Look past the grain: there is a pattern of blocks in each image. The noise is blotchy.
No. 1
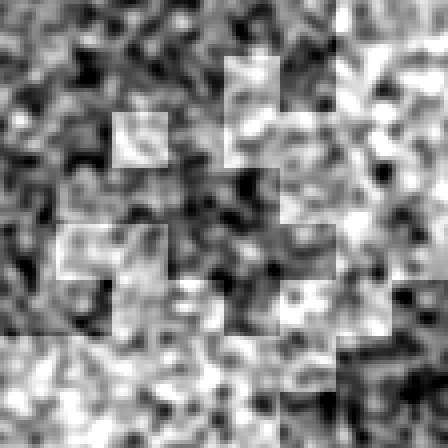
mirrored about the diagonal from the top left
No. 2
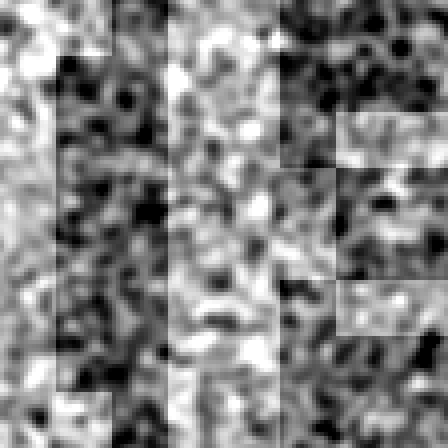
top and bottom mirror each other
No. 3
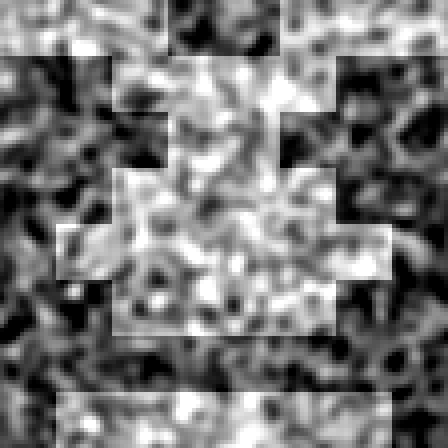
left and right mirror each other
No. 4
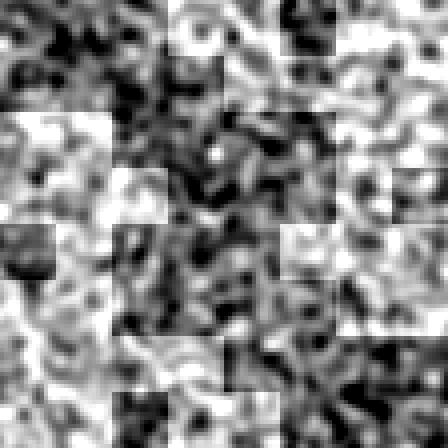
the same after a half turn
